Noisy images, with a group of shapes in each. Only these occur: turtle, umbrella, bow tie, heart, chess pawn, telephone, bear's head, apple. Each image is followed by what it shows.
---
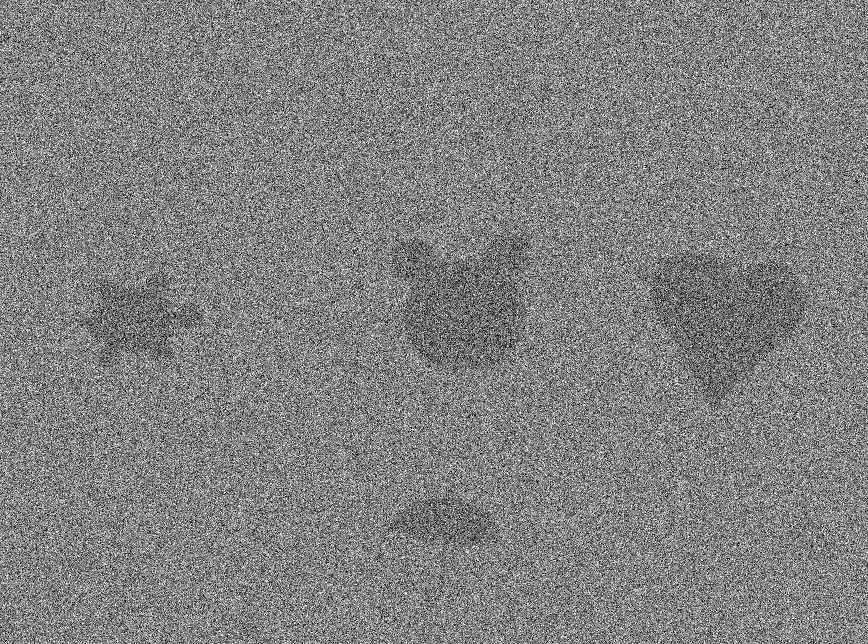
middle left: turtle; centre: bear's head; middle right: heart; bottom middle: umbrella
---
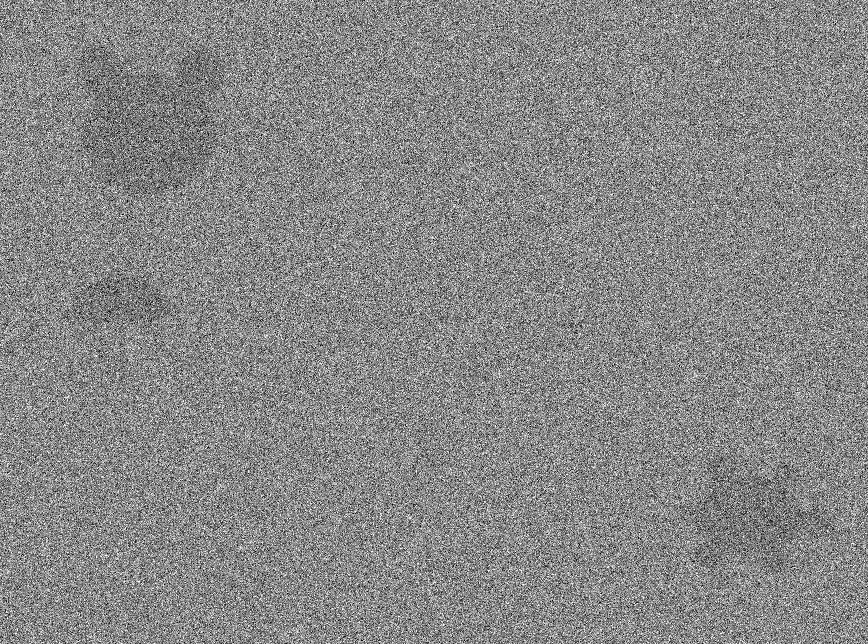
top left: bear's head; middle left: umbrella; bottom right: turtle
